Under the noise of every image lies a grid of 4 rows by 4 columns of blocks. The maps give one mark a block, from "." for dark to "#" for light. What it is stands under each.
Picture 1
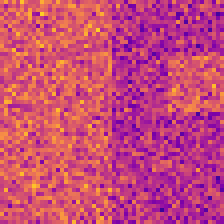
# # . .
# # . #
# # . .
# # . .
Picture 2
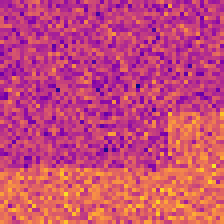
. . . .
. . . .
. . . #
# # # #
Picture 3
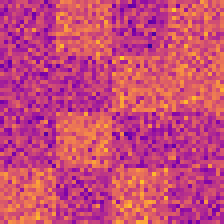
. # . #
. . # #
. # . .
# . # .
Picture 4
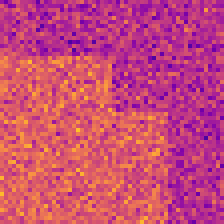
. . . .
# # . .
# # # .
# # # .
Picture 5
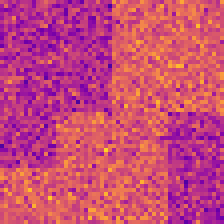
. . # #
. . # #
. # # .
# # # .
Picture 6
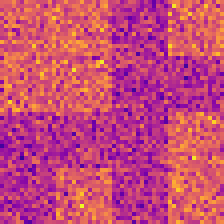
# # . #
# # . .
. . . #
. # . #
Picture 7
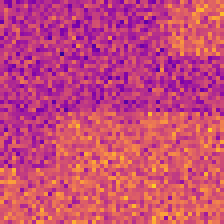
. . . #
. . . .
. # # #
# # # #
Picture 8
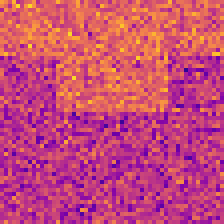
# # # #
. # # .
. . . .
. . . .
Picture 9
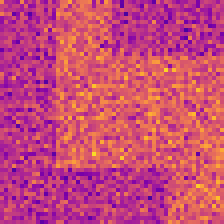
. # . .
. # # #
. # # #
. . . #
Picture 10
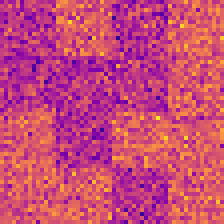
. # . #
. . . #
# . # #
# # . #
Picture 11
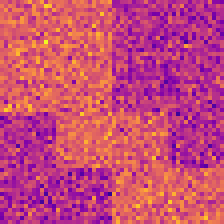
# # . .
# # . .
. # # .
. . # #
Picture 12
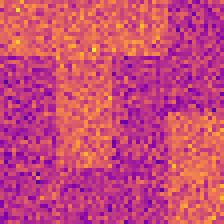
# # # .
. # . .
. # . #
. . . #
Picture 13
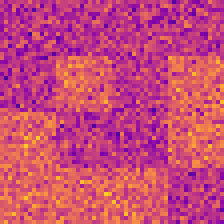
. . . .
. # . #
# . . #
# # # .
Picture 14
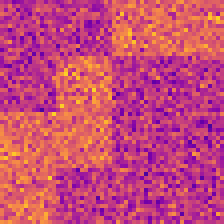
. . # #
. # . .
# # . .
# . . .
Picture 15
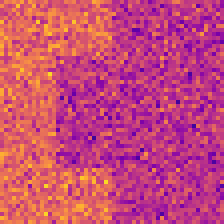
# # . .
# . . .
# . . .
# # . .
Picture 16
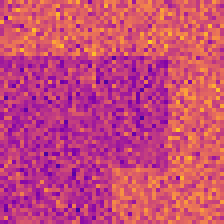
# # # #
. . . #
. . . #
. . # #
